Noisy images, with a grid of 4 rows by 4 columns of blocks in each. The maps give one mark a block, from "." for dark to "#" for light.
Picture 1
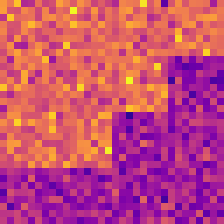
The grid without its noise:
####
###.
##..
....
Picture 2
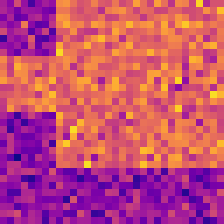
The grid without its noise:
.###
####
.###
....
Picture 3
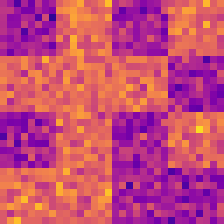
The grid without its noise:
.#.#
###.
.#.#
##..
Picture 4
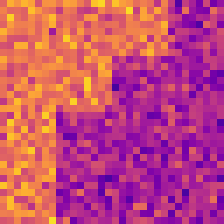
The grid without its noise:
###.
##..
#...
#...
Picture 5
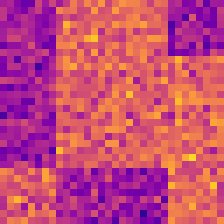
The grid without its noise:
.##.
.###
.###
#..#
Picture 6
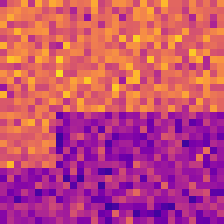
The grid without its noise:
####
####
#...
....
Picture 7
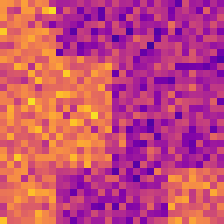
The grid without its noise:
#...
##..
##..
#..#
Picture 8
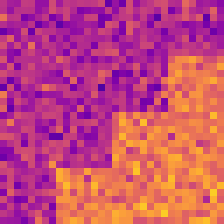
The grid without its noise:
....
...#
..##
.###
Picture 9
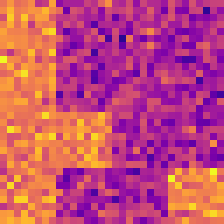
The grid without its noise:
#...
#...
##..
#..#
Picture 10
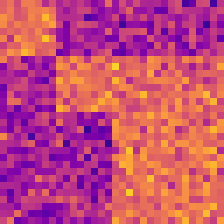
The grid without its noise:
#...
.###
..##
..##
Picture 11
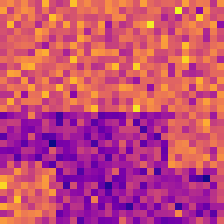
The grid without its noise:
####
####
...#
#...
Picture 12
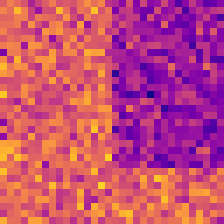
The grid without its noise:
##..
##..
##..
####
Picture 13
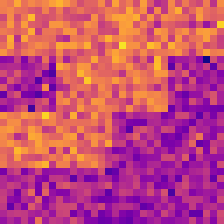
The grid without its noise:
####
.##.
##..
....
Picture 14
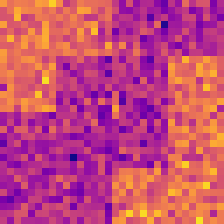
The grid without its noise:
##..
#..#
...#
..##
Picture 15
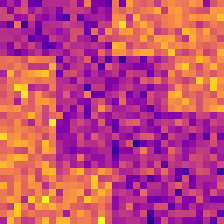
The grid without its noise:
..##
#..#
#...
##..
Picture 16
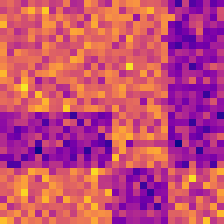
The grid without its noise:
###.
###.
..#.
##.#
